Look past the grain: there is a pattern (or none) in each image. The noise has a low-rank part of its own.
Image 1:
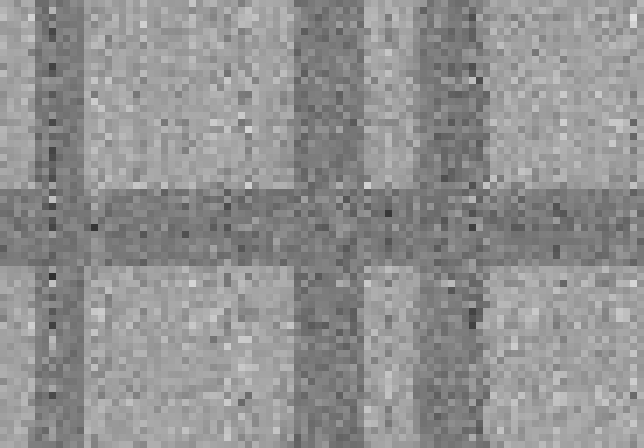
bands of rows crossing bands of columns
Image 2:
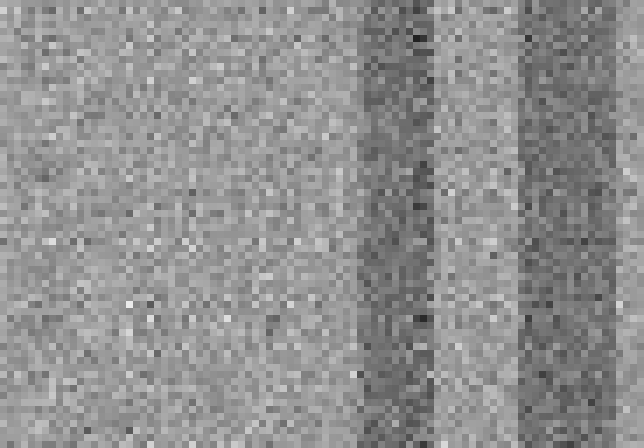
bands of columns
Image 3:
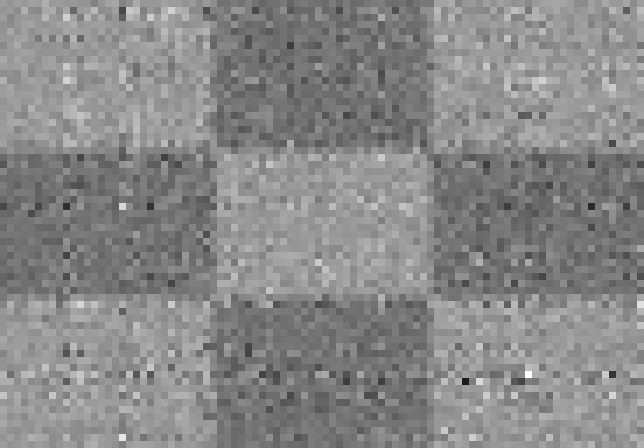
a checkerboard
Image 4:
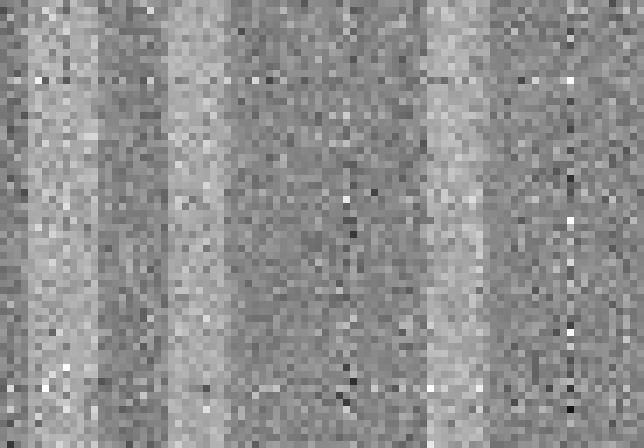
bands of columns
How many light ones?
3
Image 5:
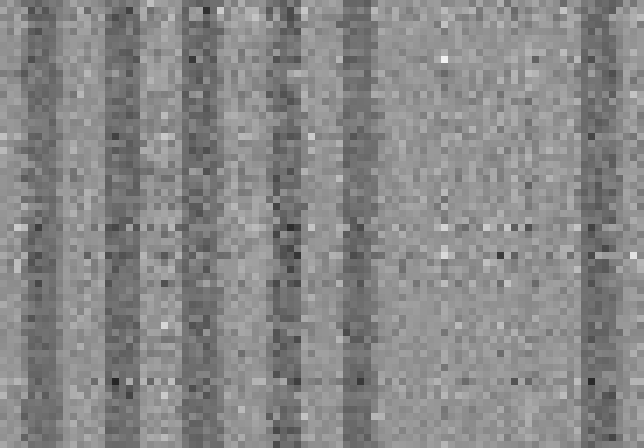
bands of columns
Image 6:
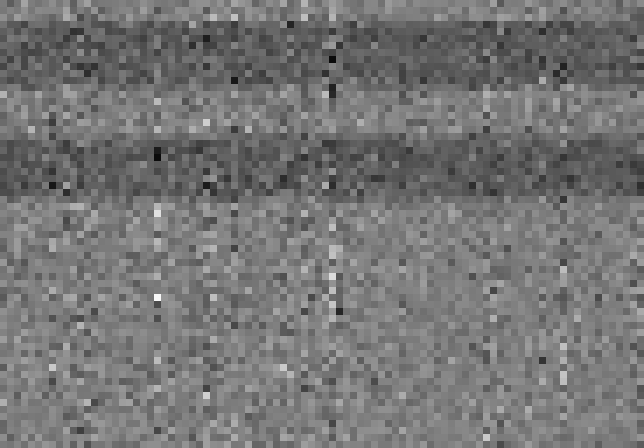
bands of rows
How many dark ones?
2
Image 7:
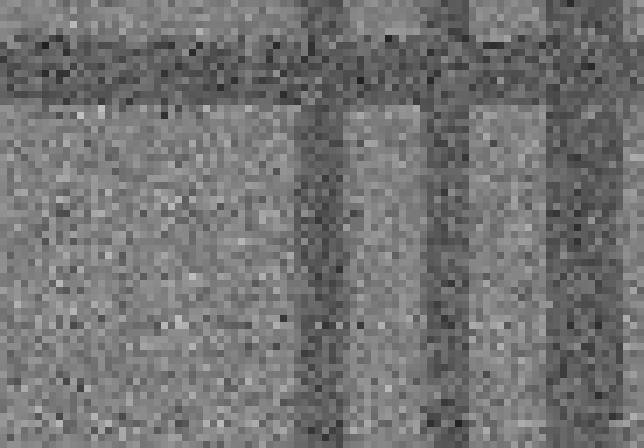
bands of rows crossing bands of columns
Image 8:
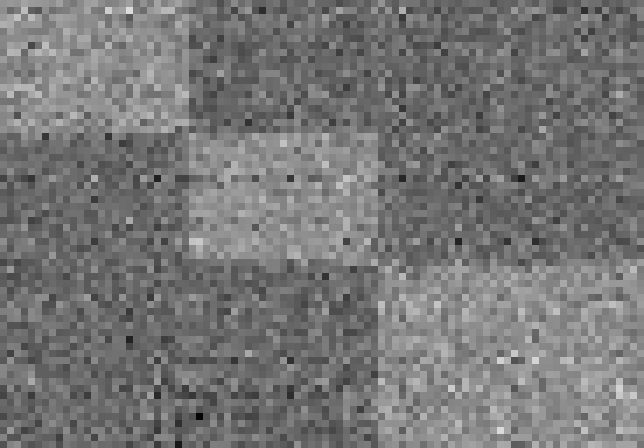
blocks along the diagonal
